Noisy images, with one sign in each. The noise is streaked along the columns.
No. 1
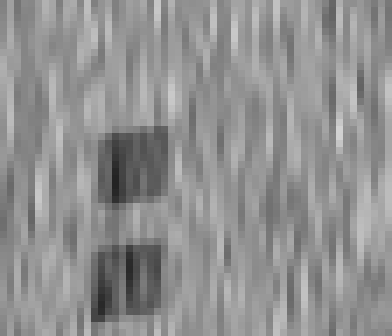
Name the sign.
colon
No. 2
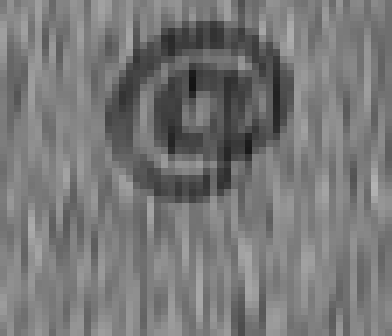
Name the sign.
at sign
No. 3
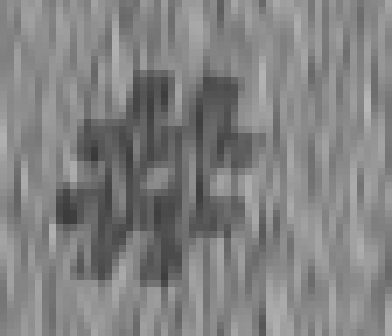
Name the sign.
hash sign
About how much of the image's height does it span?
two thirds
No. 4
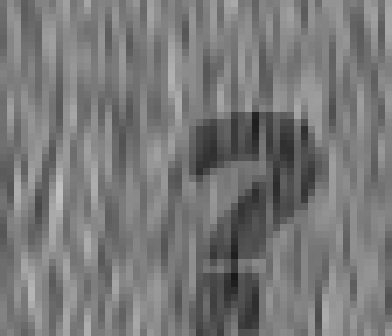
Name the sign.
question mark
